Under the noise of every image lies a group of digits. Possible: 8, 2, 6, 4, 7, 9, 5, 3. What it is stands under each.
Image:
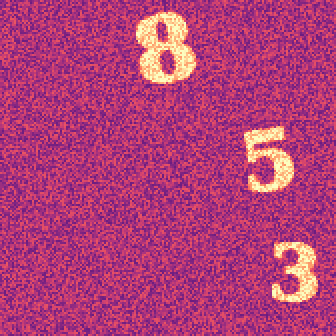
top middle: 8; middle right: 5; bottom right: 3
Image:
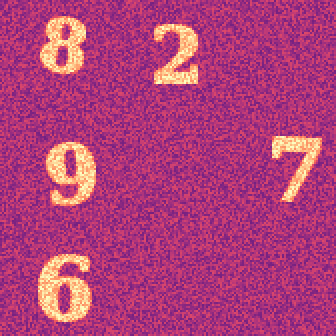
top left: 8; top middle: 2; middle left: 9; middle right: 7; bottom left: 6
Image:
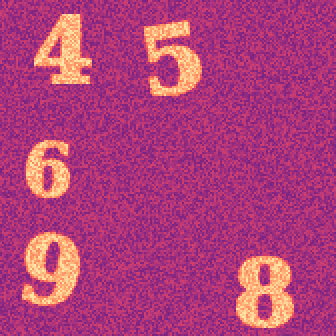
top left: 4; top middle: 5; middle left: 6; bottom left: 9; bottom right: 8
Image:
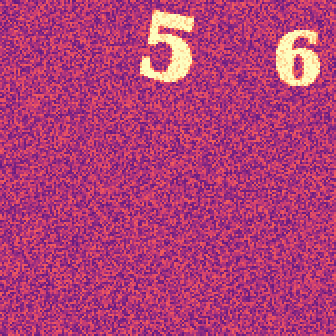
top middle: 5; top right: 6
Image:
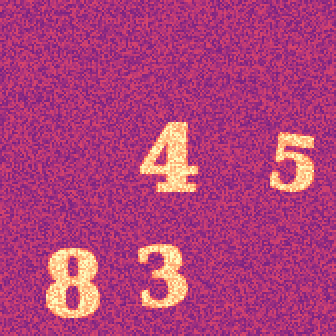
centre: 4; middle right: 5; bottom left: 8; bottom middle: 3
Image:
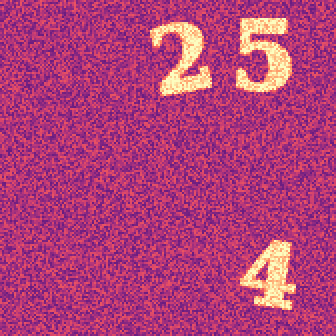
top middle: 2; top right: 5; bottom right: 4
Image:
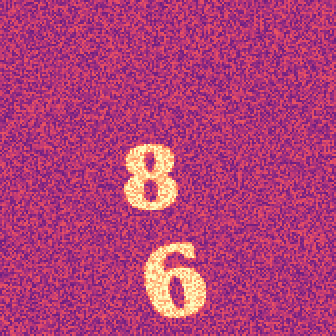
centre: 8; bottom middle: 6
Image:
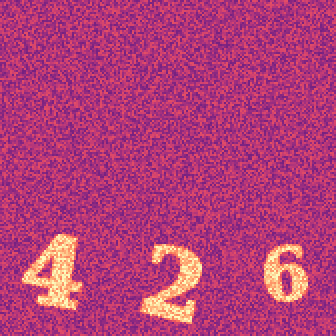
bottom left: 4; bottom middle: 2; bottom right: 6
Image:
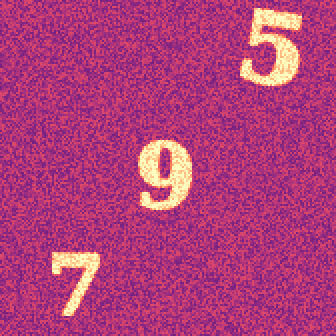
top right: 5; centre: 9; bottom left: 7
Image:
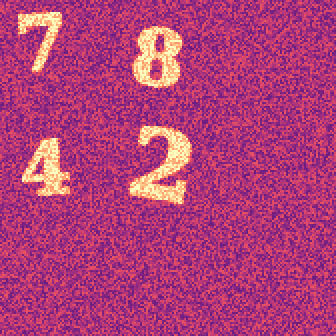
top left: 7; top middle: 8; middle left: 4; centre: 2
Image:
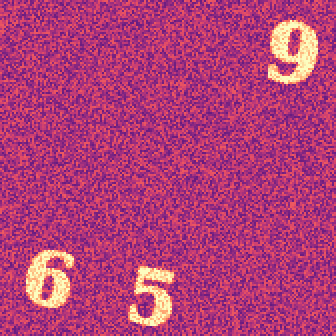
top right: 9; bottom left: 6; bottom middle: 5
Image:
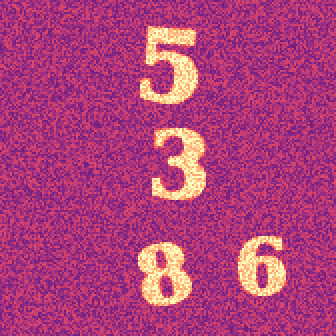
top middle: 5; centre: 3; bottom middle: 8; bottom right: 6
